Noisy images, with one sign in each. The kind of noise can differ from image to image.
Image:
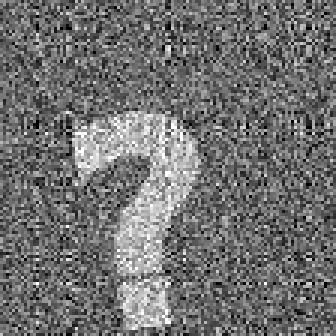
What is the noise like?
low rank plus noise
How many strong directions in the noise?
one
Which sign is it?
question mark
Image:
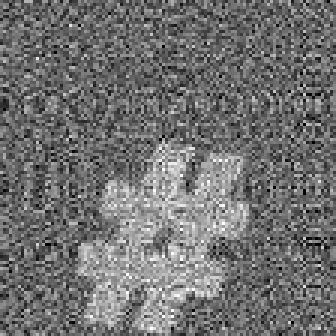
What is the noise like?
low rank plus noise
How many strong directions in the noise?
two
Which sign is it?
hash sign
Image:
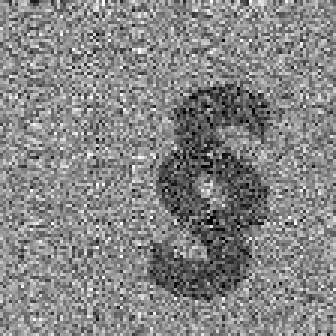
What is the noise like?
low rank plus noise
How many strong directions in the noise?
three or four
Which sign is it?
section sign
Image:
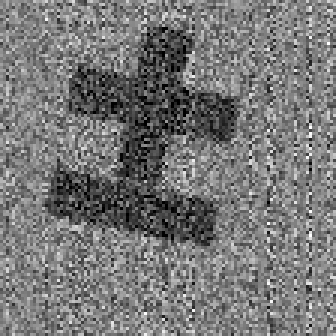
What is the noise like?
columns of uneven size
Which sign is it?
plus-minus sign
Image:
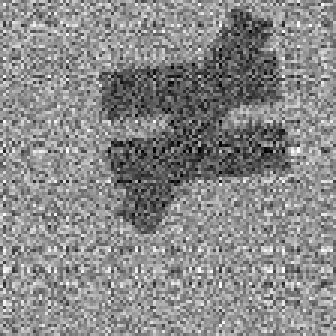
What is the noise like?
low rank plus noise
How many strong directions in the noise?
one
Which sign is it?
not-equal sign
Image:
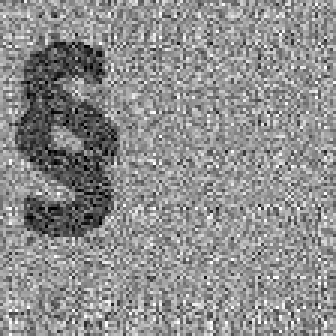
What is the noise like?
low rank plus noise
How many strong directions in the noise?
three or four
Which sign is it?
section sign
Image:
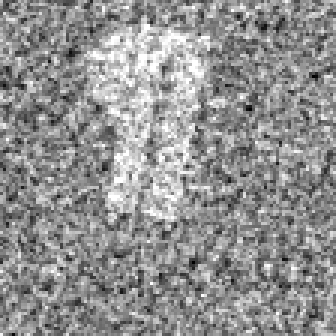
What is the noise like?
blotchy
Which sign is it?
pilcrow
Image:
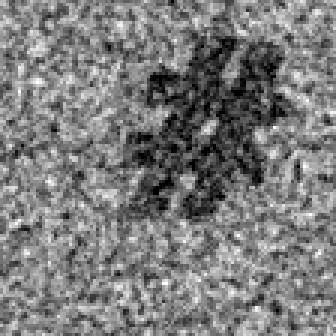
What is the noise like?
blotchy
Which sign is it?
hash sign
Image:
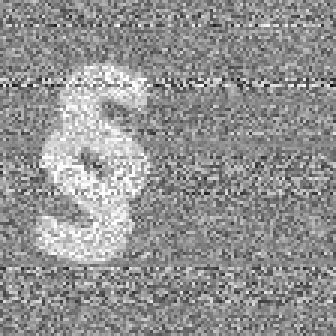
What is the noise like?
rows of uneven size
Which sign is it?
section sign
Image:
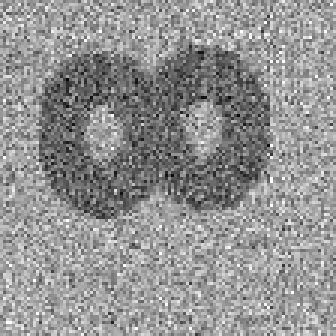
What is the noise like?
low rank plus noise
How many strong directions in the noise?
five to eight
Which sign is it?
infinity sign
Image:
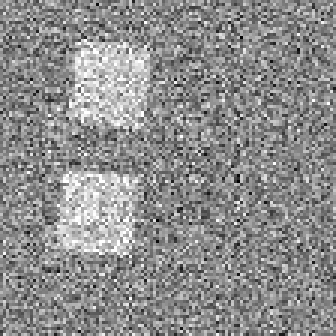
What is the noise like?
low rank plus noise
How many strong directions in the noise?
three or four
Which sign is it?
colon
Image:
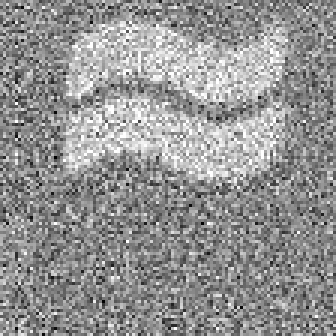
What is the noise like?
low rank plus noise
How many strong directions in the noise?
five to eight
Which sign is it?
approximately sign
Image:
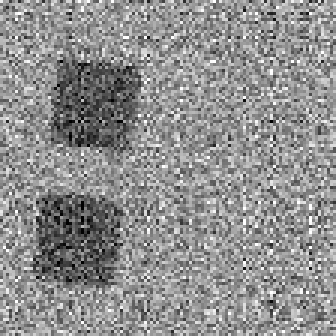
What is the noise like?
low rank plus noise
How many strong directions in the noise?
three or four
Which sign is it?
colon
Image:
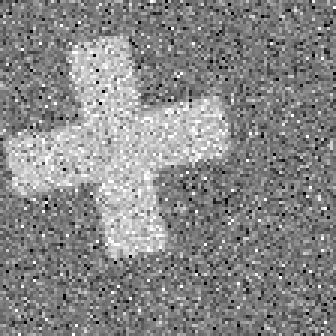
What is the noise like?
heavy tails
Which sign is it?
plus sign
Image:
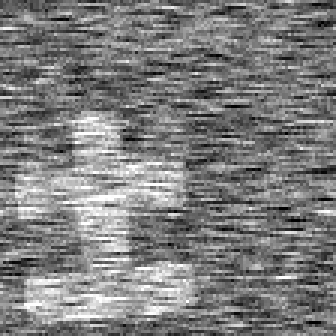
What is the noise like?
streaked along the rows
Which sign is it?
plus-minus sign
